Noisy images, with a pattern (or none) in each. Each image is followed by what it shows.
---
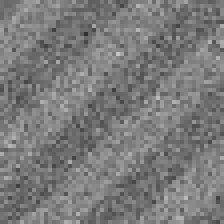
diagonal stripes
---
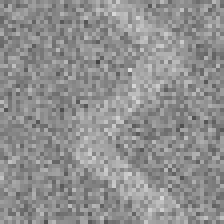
a wavy band
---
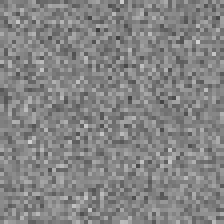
only noise
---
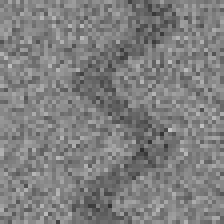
a wavy band
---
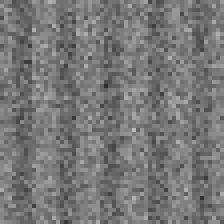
vertical stripes
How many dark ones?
5
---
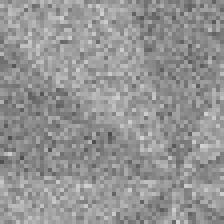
spokes from one point
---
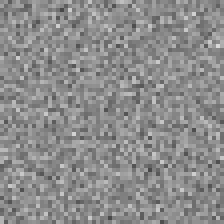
only noise
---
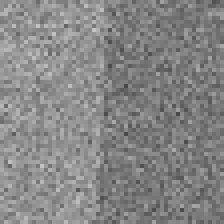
a sharp edge
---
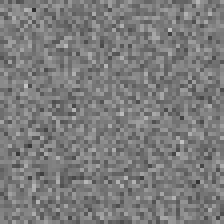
only noise
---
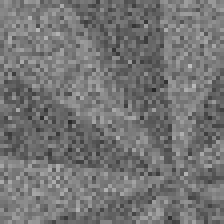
spokes from one point
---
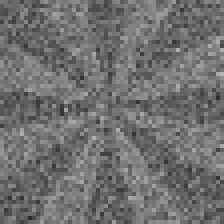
spokes from one point
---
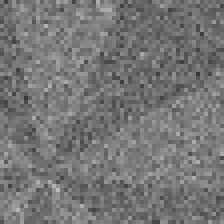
spokes from one point
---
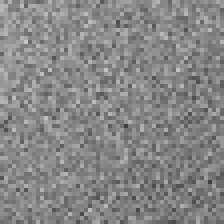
a smooth slope
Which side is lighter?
top left
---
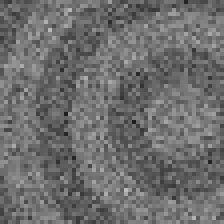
rings round one point
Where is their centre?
middle right
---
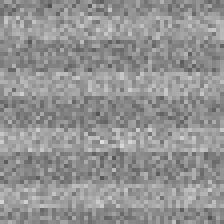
horizontal stripes
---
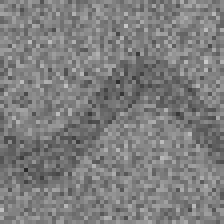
a wavy band
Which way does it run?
left to right
